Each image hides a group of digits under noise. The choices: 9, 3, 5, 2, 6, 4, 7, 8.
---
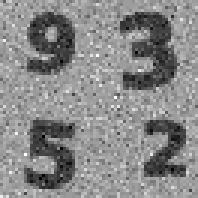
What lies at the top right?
3
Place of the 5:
bottom left
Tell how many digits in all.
4
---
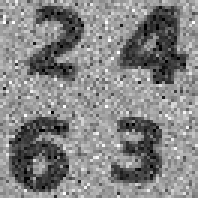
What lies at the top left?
2
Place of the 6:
bottom left
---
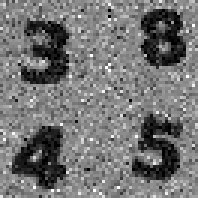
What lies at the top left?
3
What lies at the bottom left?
4
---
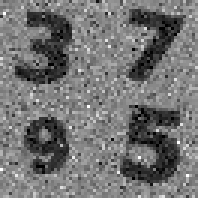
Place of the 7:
top right
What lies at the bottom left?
9
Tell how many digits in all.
4
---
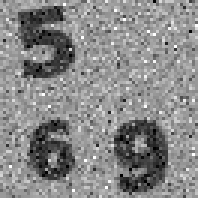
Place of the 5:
top left
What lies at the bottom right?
9
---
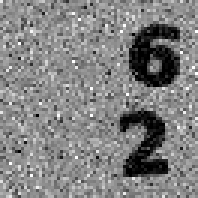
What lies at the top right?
6
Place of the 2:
bottom right
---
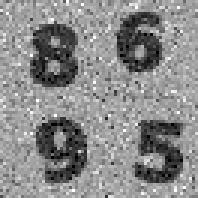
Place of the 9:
bottom left
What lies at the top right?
6
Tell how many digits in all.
4
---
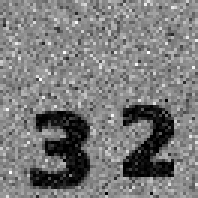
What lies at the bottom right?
2
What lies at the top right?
nothing
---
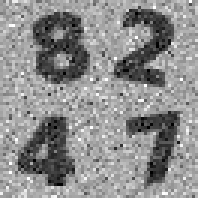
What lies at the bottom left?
4
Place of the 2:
top right
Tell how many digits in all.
4
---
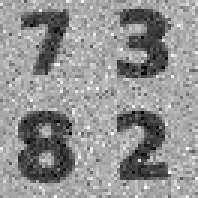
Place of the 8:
bottom left
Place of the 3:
top right
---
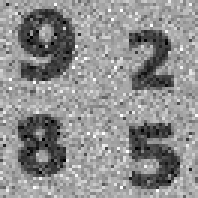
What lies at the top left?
9
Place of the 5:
bottom right
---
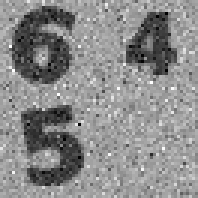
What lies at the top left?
6
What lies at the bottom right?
nothing
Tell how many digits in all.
3
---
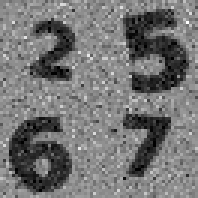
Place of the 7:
bottom right
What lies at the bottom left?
6
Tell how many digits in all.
4
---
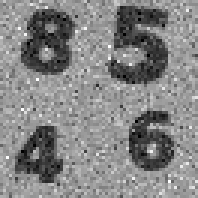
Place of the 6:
bottom right
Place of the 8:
top left
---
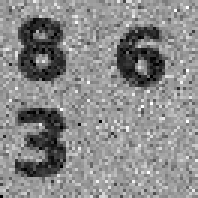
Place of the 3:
bottom left
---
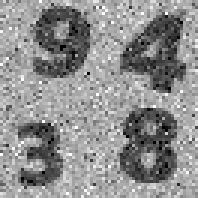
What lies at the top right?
4
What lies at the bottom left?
3
